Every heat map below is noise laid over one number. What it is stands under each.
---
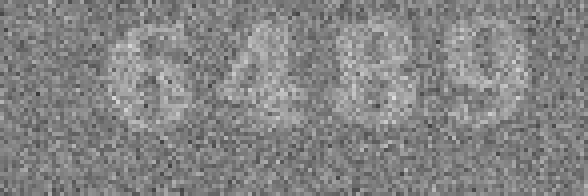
6489
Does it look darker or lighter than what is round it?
lighter
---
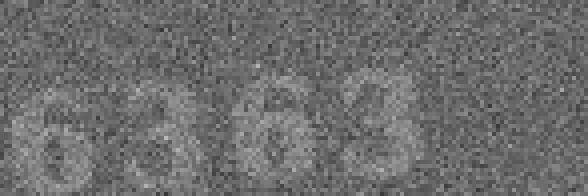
6363
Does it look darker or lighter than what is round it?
lighter
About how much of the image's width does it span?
two thirds
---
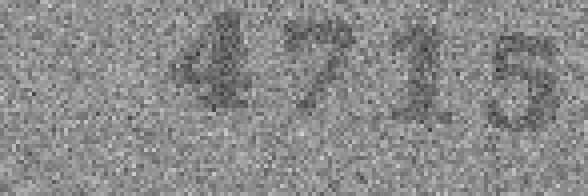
4715
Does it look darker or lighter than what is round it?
darker
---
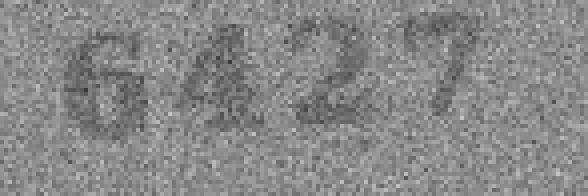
6427
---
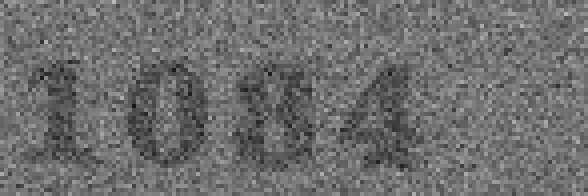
1084
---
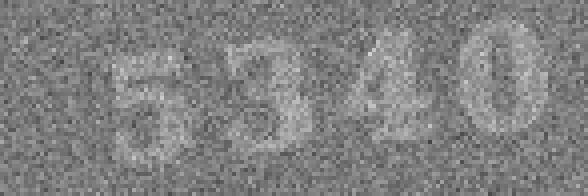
5340
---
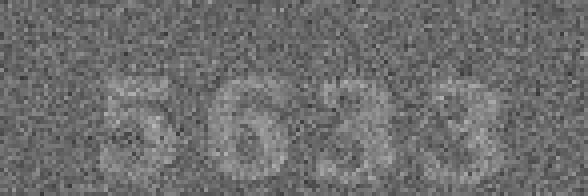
5633
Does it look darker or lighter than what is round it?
lighter
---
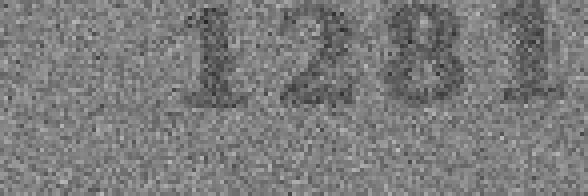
1281
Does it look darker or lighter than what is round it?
darker
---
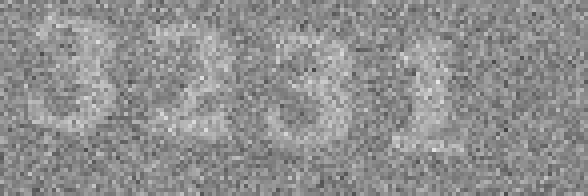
3231
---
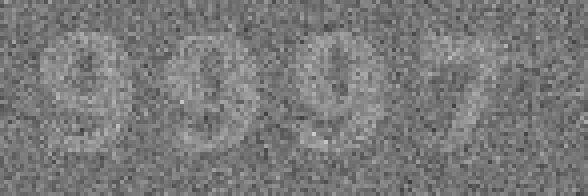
9997
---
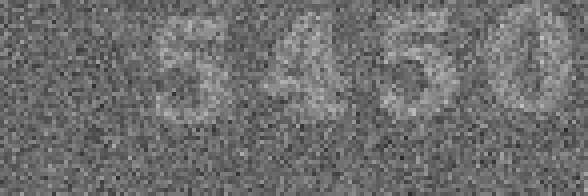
5450
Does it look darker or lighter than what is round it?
lighter
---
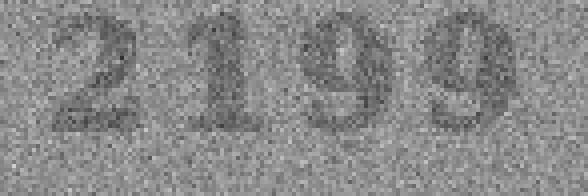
2199
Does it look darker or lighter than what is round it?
darker
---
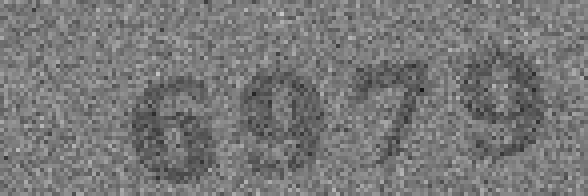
6979
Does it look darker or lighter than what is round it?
darker
